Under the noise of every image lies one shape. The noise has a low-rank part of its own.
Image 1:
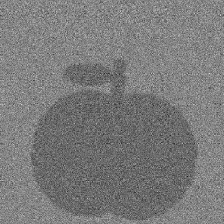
apple
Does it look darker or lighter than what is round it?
darker
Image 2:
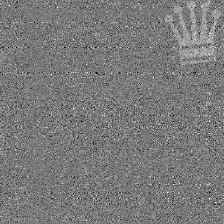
chess queen
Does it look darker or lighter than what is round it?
lighter
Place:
top right
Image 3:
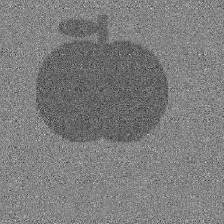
apple
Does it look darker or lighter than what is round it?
darker
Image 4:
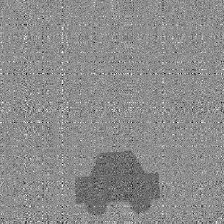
car
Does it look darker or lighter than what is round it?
darker
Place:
bottom middle
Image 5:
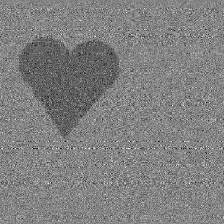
heart
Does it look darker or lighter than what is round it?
darker
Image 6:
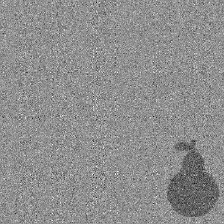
pear
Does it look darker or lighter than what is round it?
darker
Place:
bottom right
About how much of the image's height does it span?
a third
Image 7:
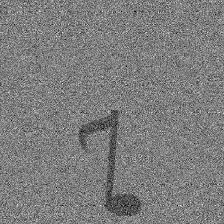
musical note
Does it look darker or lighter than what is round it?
darker
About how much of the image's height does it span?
half
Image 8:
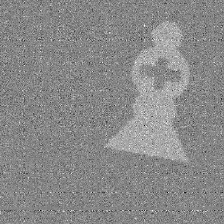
chess bishop
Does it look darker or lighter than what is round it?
lighter
